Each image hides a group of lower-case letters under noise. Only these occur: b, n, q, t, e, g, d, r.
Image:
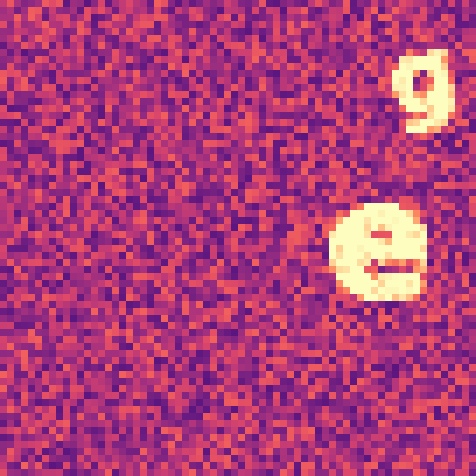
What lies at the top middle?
nothing
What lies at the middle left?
nothing
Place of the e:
middle right
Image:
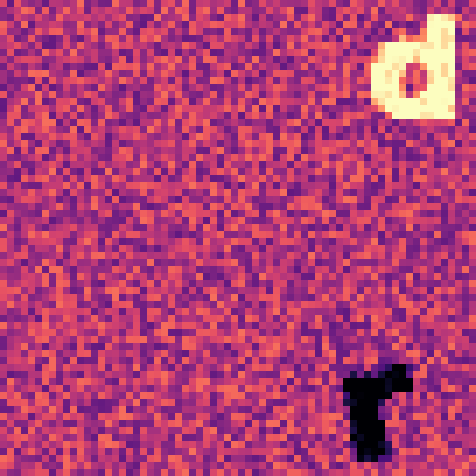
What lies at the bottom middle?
nothing
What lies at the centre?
nothing
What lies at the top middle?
nothing
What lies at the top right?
d
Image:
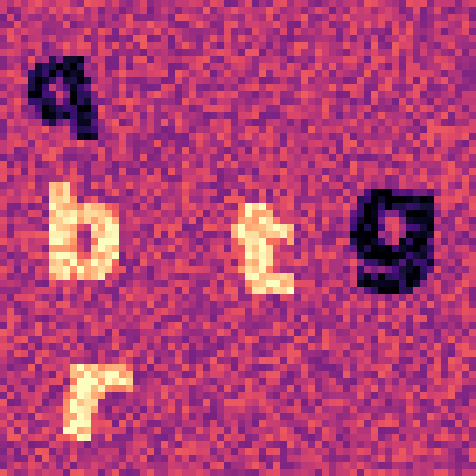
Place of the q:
top left
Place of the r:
bottom left
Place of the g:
middle right
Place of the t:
centre
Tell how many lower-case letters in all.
5
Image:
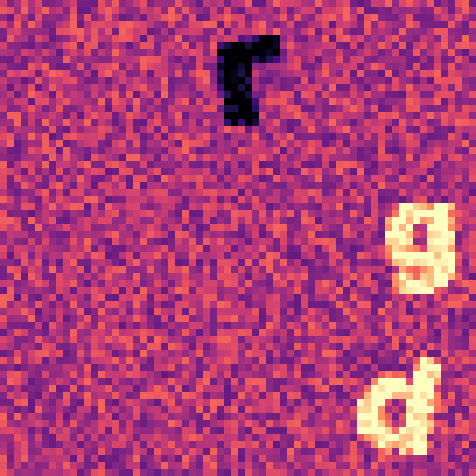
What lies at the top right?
nothing
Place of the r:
top middle
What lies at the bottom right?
d
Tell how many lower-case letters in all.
3
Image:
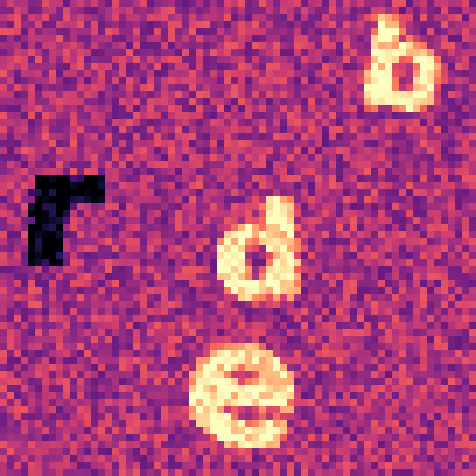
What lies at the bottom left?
nothing
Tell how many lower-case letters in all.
4
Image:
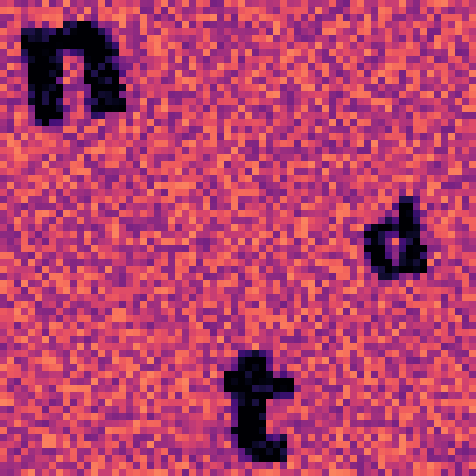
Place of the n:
top left
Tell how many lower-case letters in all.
3
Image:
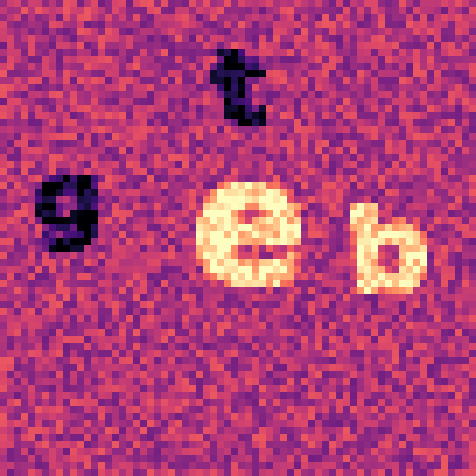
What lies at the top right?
nothing
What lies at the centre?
e
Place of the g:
middle left
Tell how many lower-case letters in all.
4
